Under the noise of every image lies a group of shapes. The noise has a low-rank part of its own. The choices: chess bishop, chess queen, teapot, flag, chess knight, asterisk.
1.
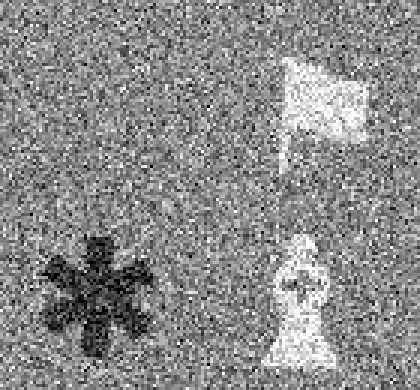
top right: light flag; bottom left: dark asterisk; bottom right: light chess bishop
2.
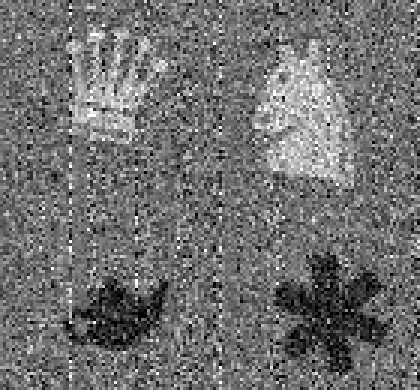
top left: light chess queen; top right: light chess knight; bottom left: dark teapot; bottom right: dark asterisk
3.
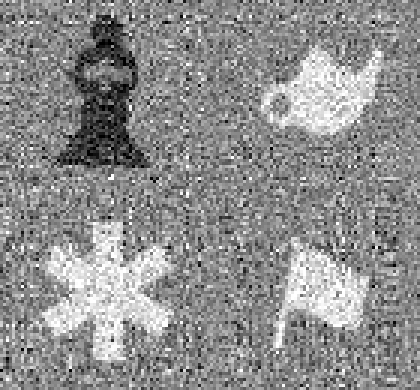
top left: dark chess bishop; top right: light teapot; bottom left: light asterisk; bottom right: light flag
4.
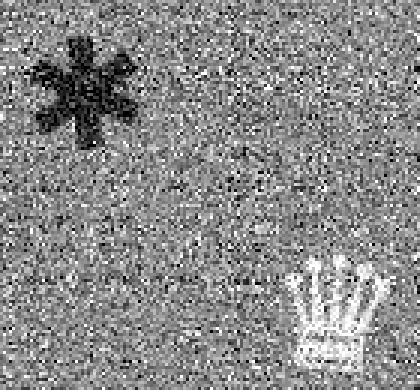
top left: dark asterisk; bottom right: light chess queen
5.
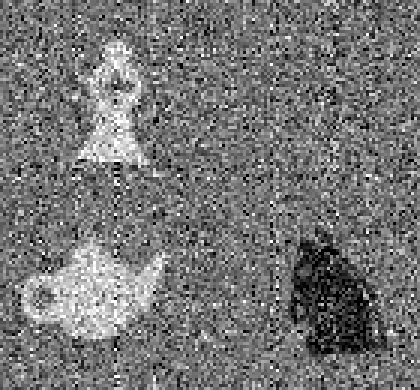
top left: light chess bishop; bottom left: light teapot; bottom right: dark chess knight
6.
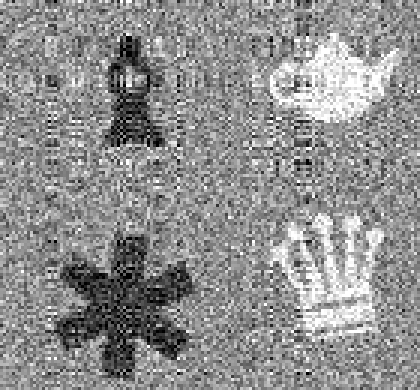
top left: dark chess bishop; top right: light teapot; bottom left: dark asterisk; bottom right: light chess queen
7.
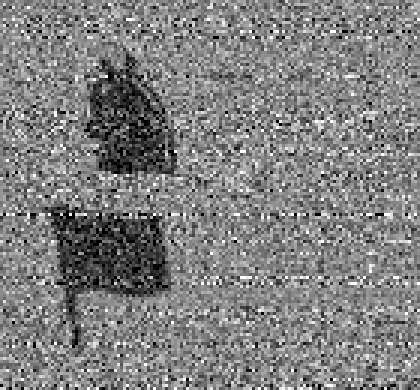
top left: dark chess knight; bottom left: dark flag
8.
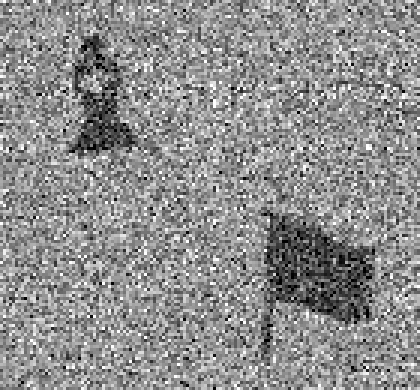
top left: dark chess bishop; bottom right: dark flag
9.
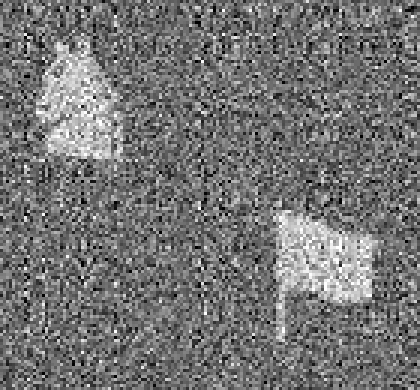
top left: light chess knight; bottom right: light flag
